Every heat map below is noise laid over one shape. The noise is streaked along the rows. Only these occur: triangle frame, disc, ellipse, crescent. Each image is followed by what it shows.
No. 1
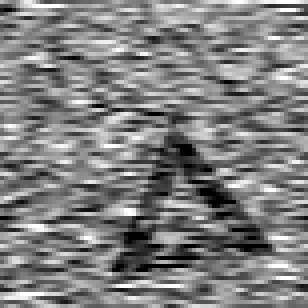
triangle frame
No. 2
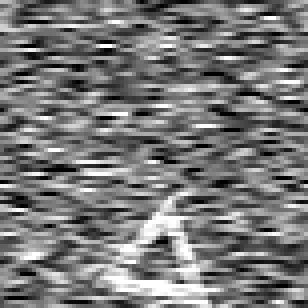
triangle frame
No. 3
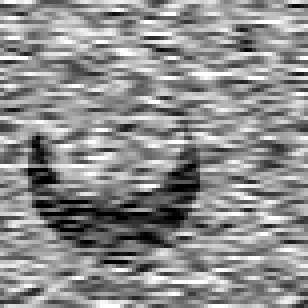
crescent
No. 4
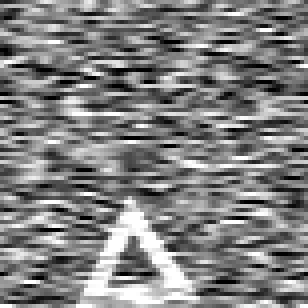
triangle frame
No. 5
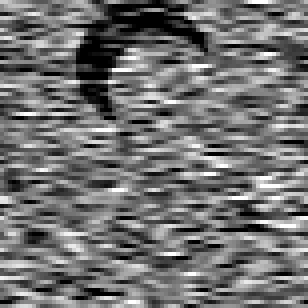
crescent
